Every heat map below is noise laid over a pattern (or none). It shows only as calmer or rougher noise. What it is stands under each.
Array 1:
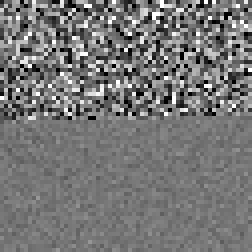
a sharp edge
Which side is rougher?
top
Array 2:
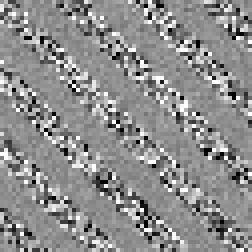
diagonal stripes
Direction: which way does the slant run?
top left to bottom right
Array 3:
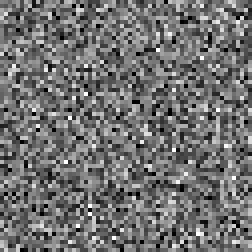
only noise
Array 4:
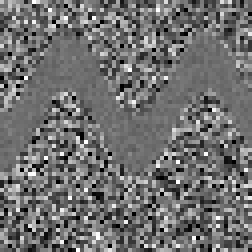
a wavy band
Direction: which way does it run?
left to right
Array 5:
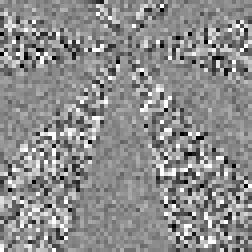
spokes from one point
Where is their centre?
top middle
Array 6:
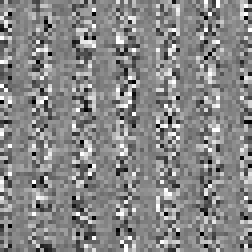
vertical stripes
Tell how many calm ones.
6
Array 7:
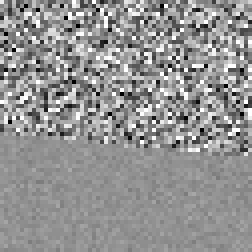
a sharp edge
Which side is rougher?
top
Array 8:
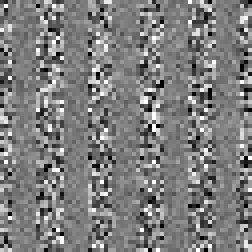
vertical stripes
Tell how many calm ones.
5
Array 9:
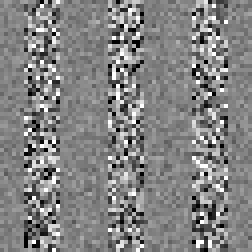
vertical stripes
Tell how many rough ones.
3
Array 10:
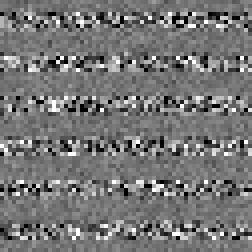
horizontal stripes
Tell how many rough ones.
6
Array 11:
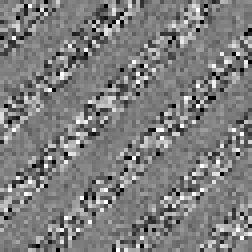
diagonal stripes
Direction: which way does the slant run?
bottom left to top right
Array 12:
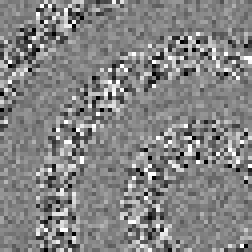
rings round one point
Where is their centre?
bottom right
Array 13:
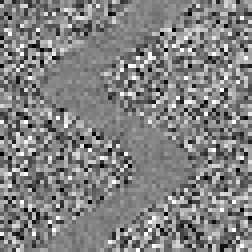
a wavy band
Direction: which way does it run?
top to bottom
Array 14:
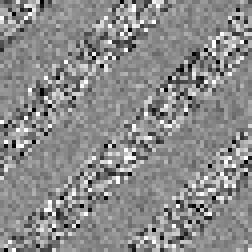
diagonal stripes
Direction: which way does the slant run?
bottom left to top right
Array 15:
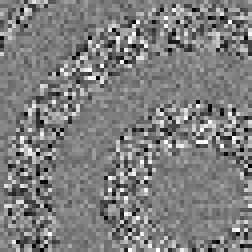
rings round one point
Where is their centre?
bottom right
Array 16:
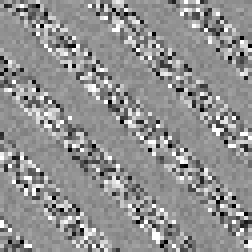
diagonal stripes
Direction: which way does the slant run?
top left to bottom right
